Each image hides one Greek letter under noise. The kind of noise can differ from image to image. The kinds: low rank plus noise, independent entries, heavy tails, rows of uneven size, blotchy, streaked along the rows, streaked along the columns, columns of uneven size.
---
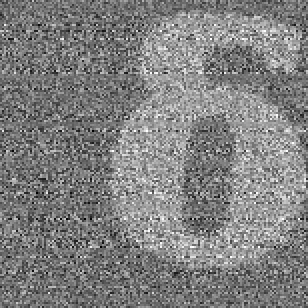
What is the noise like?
rows of uneven size
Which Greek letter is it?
delta
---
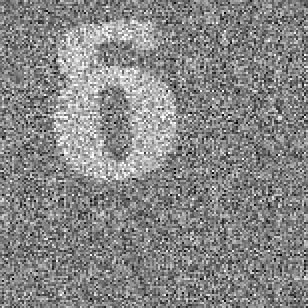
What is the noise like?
low rank plus noise
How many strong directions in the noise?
five to eight
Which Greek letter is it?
delta
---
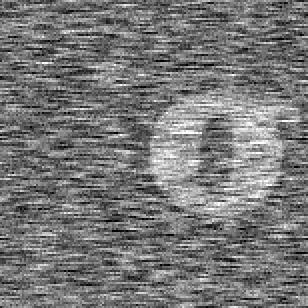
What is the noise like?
streaked along the rows
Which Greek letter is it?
sigma
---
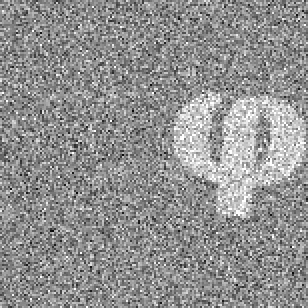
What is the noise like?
independent entries
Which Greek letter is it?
phi
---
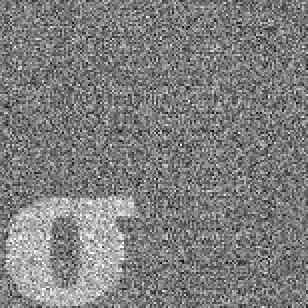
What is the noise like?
low rank plus noise
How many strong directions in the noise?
two
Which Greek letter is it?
sigma
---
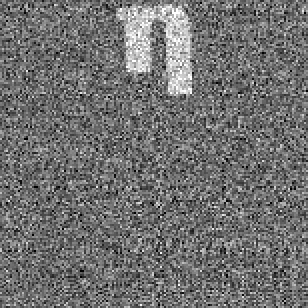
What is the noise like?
low rank plus noise
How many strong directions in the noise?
five to eight
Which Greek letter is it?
eta
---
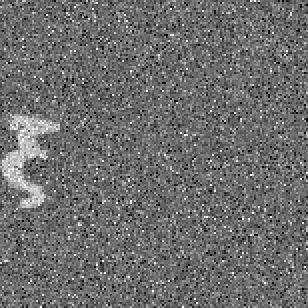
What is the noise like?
heavy tails
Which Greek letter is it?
xi
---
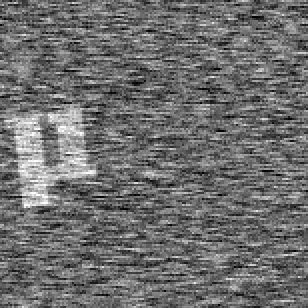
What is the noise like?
streaked along the rows
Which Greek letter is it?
mu
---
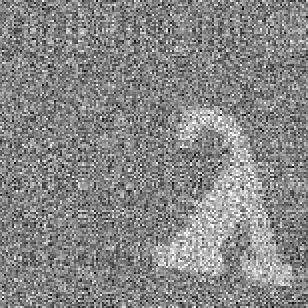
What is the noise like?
low rank plus noise
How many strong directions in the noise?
one
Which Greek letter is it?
lambda
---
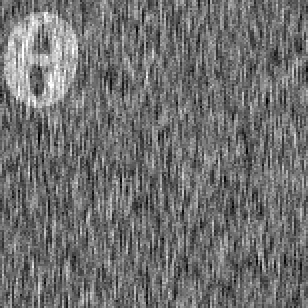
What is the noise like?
streaked along the columns
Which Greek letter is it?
theta
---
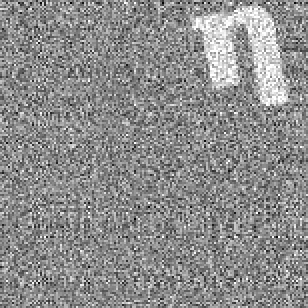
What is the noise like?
low rank plus noise
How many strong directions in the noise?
two
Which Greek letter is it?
eta
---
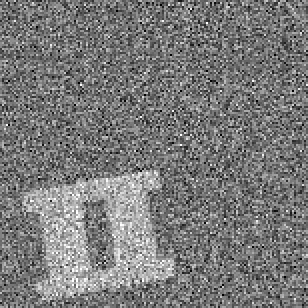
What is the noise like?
low rank plus noise
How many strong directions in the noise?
five to eight
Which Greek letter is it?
pi
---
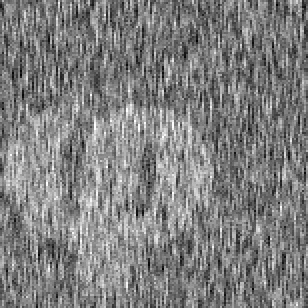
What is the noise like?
streaked along the columns
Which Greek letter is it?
phi
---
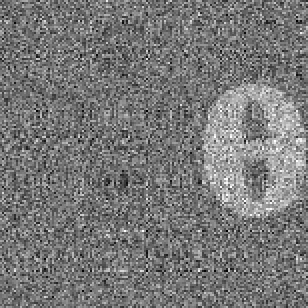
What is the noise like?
low rank plus noise
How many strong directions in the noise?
two
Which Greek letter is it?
theta
